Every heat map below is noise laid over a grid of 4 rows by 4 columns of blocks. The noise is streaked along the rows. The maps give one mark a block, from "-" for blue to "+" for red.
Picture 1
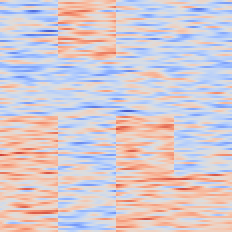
-+--
----
+-+-
+-++
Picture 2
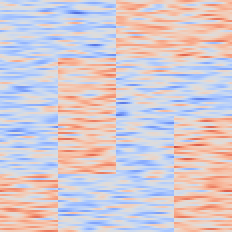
--++
-+--
-+-+
+--+
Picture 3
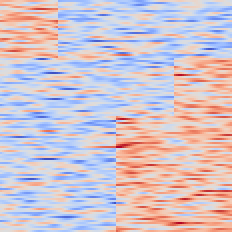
+---
---+
--++
--++
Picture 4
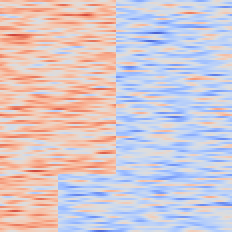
++--
++--
++--
+---
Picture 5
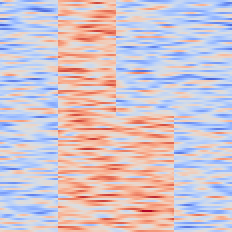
-+--
-+--
-++-
-++-
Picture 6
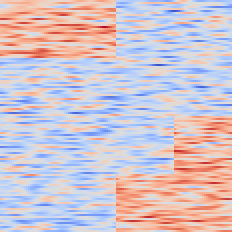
++--
----
---+
--++
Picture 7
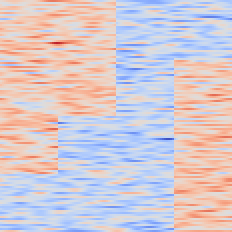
++--
++-+
+--+
---+
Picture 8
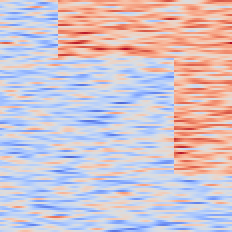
-+++
---+
---+
----
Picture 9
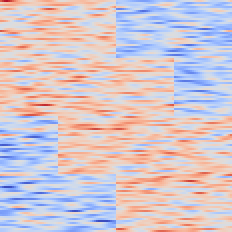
++--
+++-
-+++
--++
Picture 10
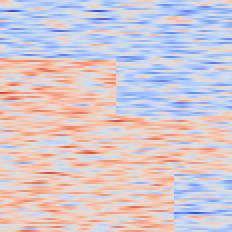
----
++--
++++
+++-
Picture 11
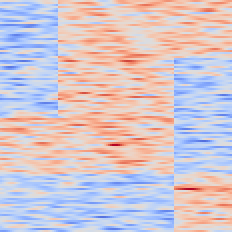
-+++
-++-
+++-
---+
